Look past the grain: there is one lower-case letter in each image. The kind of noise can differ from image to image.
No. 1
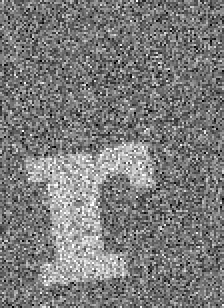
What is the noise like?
independent entries
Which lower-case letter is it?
r
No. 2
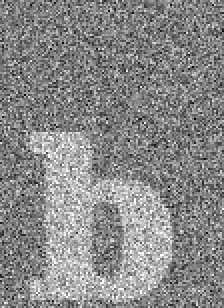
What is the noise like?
independent entries
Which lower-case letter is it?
b
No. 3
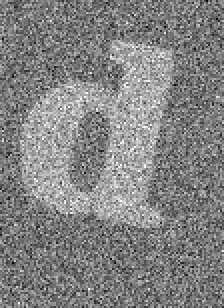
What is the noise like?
independent entries
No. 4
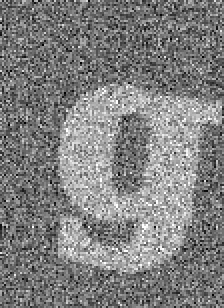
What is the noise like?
low rank plus noise
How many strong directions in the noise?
one
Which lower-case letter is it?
g
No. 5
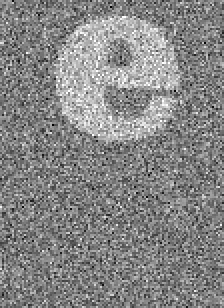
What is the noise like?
independent entries
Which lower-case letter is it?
e
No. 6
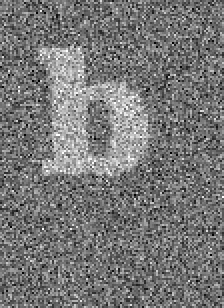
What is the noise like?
independent entries
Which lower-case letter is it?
b
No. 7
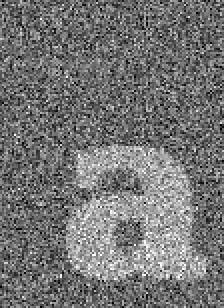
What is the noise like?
low rank plus noise
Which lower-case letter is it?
a
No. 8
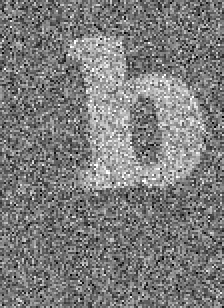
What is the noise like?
independent entries
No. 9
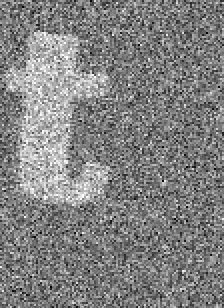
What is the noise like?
independent entries
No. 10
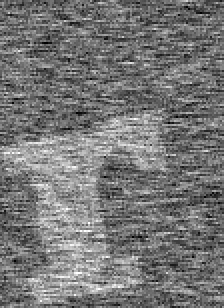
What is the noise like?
streaked along the rows
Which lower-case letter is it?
r
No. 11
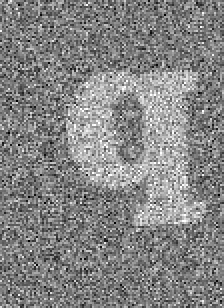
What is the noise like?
low rank plus noise
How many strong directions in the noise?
three or four
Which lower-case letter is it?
q
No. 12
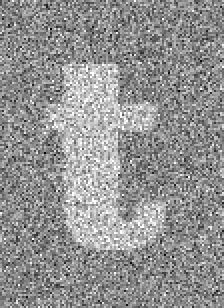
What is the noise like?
independent entries
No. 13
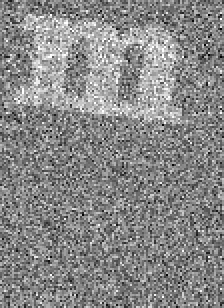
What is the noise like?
low rank plus noise
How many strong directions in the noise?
one
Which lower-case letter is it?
m
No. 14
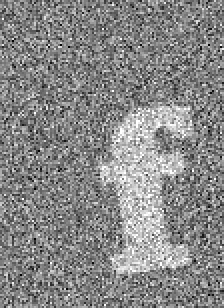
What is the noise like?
low rank plus noise
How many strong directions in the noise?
one
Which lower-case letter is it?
f
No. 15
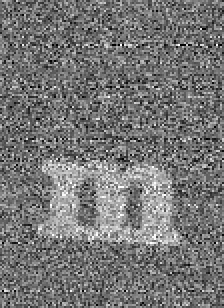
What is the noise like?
rows of uneven size
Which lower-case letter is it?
m
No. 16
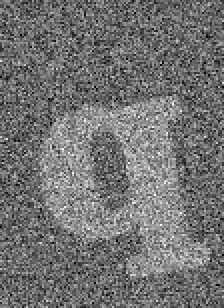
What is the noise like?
independent entries
